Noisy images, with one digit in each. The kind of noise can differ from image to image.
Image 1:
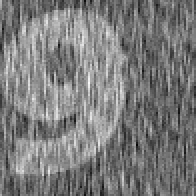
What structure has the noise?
streaked along the columns
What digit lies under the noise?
9
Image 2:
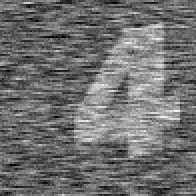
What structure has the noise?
streaked along the rows
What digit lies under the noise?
4
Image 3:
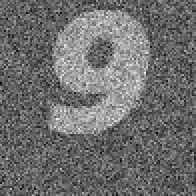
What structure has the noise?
independent entries
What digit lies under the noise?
9
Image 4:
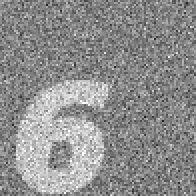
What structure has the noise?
independent entries
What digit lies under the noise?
6
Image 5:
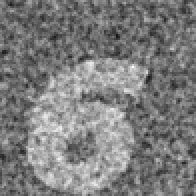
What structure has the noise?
blotchy
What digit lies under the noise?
6
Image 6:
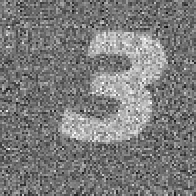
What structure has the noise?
low rank plus noise
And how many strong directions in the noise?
five to eight
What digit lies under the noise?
3
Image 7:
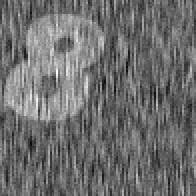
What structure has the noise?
streaked along the columns
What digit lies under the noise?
8
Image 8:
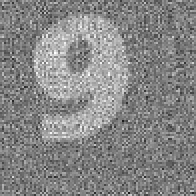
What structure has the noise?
low rank plus noise
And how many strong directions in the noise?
two
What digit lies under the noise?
9
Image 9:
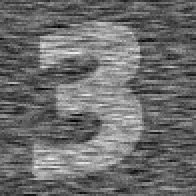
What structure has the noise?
streaked along the rows
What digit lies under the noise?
3
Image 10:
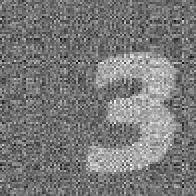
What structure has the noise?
low rank plus noise
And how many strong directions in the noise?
two
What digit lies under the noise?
3
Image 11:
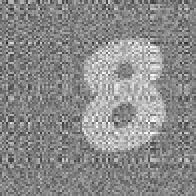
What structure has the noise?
low rank plus noise
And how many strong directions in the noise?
one
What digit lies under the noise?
8
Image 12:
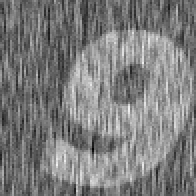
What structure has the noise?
streaked along the columns
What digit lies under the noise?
9
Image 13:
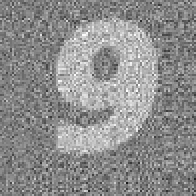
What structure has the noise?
low rank plus noise
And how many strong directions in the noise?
two
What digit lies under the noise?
9
